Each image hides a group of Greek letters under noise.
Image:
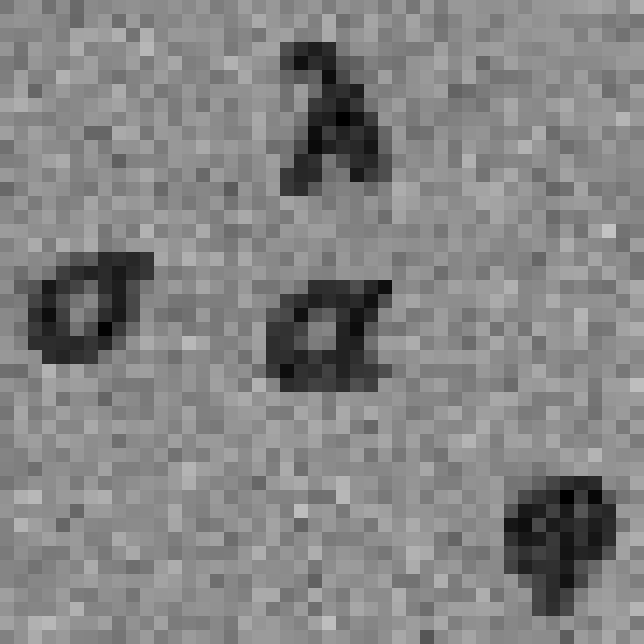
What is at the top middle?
lambda
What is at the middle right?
nothing
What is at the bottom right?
phi
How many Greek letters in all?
4
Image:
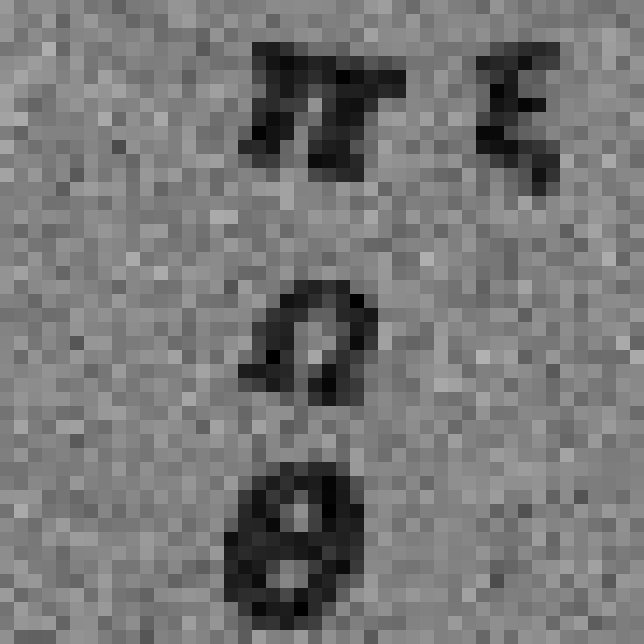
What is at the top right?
xi
